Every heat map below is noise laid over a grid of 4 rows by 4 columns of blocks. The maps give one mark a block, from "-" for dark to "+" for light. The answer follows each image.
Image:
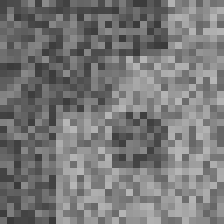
- - - +
- - + +
- + - +
- + + +
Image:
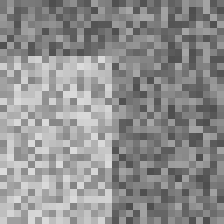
- - - -
+ + - -
+ + - -
+ + - -
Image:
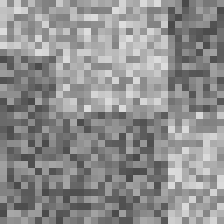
+ + + -
- + + -
- - - +
- - - +
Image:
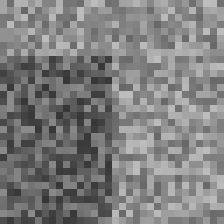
+ + + +
- - + +
- - + +
- - + +
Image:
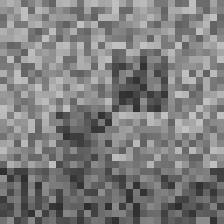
+ + + +
+ + - +
+ - + +
- - - -
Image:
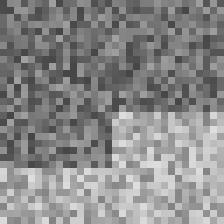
- - - -
- - - -
- - + +
+ + + +
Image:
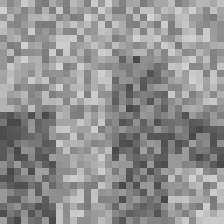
+ + + +
+ + - +
- + - -
- + - +
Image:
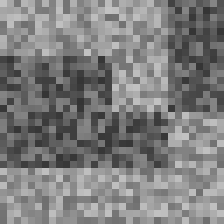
+ + + -
- - + -
- - - +
+ + + +
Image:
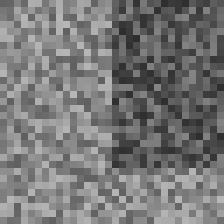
+ + - -
+ + - -
+ + - -
+ + + +
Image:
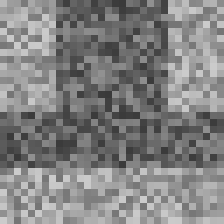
+ - - +
+ - - +
- - - -
+ + + +
